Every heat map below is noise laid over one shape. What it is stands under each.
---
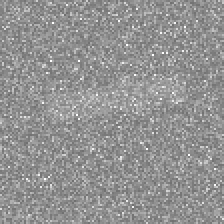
bar
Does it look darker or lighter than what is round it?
lighter
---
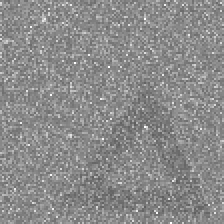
triangle frame
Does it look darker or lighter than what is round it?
darker
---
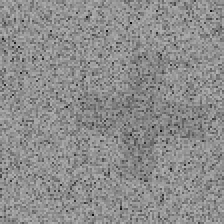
cross
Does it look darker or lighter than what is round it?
darker
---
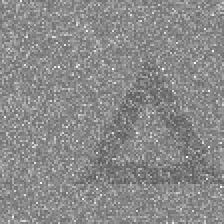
triangle frame
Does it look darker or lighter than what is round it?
darker
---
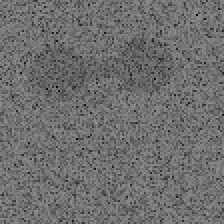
dumbbell
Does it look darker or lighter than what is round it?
darker
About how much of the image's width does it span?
two thirds
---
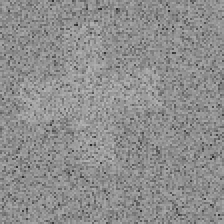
cross
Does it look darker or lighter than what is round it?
lighter
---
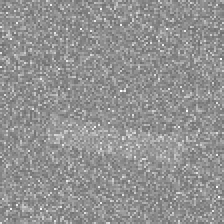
bar
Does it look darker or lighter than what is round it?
lighter
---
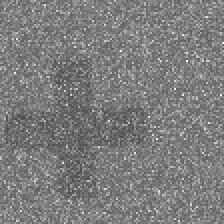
cross
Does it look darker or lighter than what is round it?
darker
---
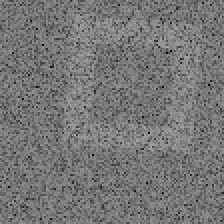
square frame
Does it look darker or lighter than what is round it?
lighter
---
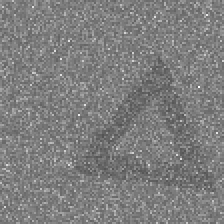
triangle frame
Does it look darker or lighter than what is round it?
darker
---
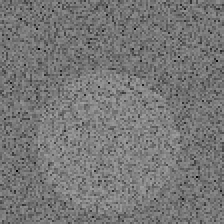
disc
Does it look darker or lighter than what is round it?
lighter
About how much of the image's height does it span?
two thirds
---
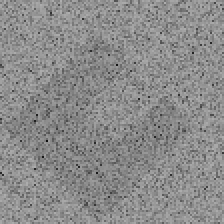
square with a notch
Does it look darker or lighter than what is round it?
darker
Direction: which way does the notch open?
up and right
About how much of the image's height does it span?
nearly all
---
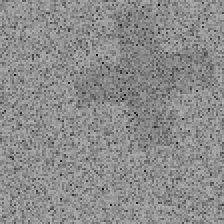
cross
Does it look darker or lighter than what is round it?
darker
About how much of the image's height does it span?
two thirds
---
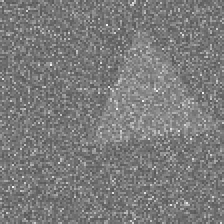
triangle
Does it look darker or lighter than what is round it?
lighter
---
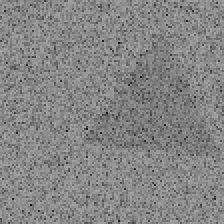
triangle
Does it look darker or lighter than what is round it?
darker
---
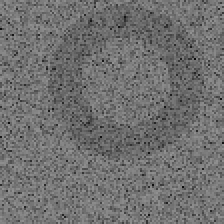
ring
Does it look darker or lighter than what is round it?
darker
